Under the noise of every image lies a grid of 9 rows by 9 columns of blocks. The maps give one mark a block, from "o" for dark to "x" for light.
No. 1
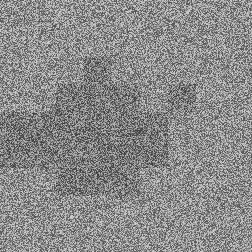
xxxxxxxxx
xxxxxxxxx
xxxoxxxxx
xxoooxoxx
ooooooxxx
ooooooxxx
xxoooxxxx
xxxxxxxxx
xxxxxxxxx
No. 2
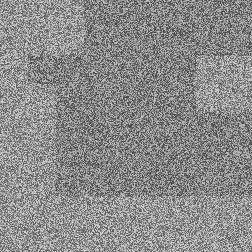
xxxoooooo
xxxoooooo
xooooooxx
xxoooooxx
xxooooooo
xxooooooo
xxooooooo
xxxxxxxxx
xxxxxxxxx
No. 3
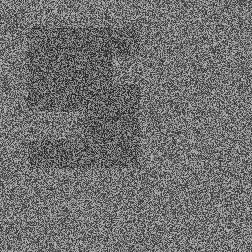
xxxxxxxxx
xooooxxxx
xoooxxxxx
xooooxxxx
xxxooxxxx
xooooxxxx
xxxxxxxxx
xxxxxxxxx
xxxxxxxxx
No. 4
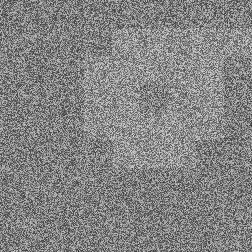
ooooooooo
ooooxxxxx
oooxxxxxo
oooxxoxxo
oooxxxxxo
ooooxxxoo
ooooooooo
ooooooooo
ooooooooo
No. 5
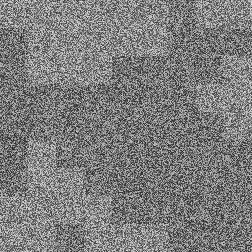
xxxxxxoxx
oxxxxxooo
oxxxoooox
oooooooxx
oooooooox
oxooooooo
oxxoooooo
xxxxooooo
xxoxxxooo
